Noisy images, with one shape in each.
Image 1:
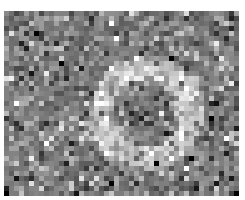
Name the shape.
ring
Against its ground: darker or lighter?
lighter
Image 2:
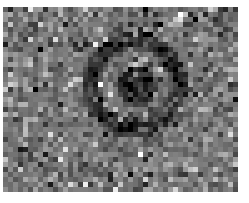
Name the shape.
bullseye
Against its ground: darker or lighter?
darker
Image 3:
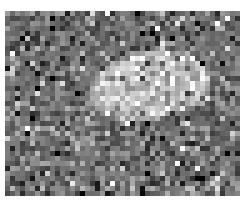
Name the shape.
ellipse
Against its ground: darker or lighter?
lighter
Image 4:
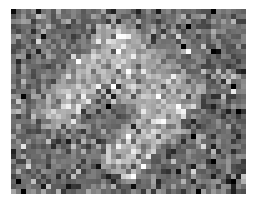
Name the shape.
square with a notch
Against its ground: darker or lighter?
lighter
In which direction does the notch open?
down and left
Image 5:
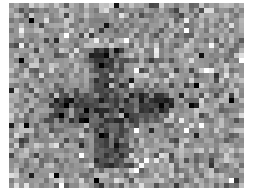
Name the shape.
cross
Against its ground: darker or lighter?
darker
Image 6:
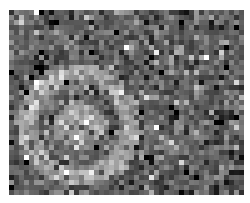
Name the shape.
bullseye
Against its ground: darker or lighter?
lighter
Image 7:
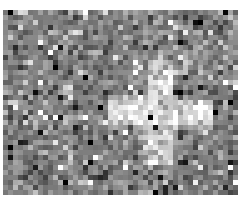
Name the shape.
cross
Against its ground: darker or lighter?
lighter
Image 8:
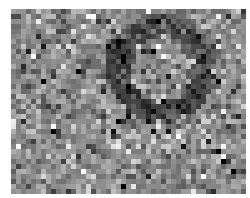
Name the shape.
ring
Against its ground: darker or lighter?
darker
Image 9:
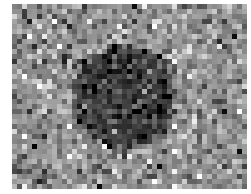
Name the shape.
disc
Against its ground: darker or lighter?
darker
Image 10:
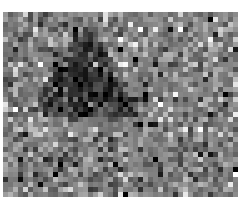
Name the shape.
triangle
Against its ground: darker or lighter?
darker
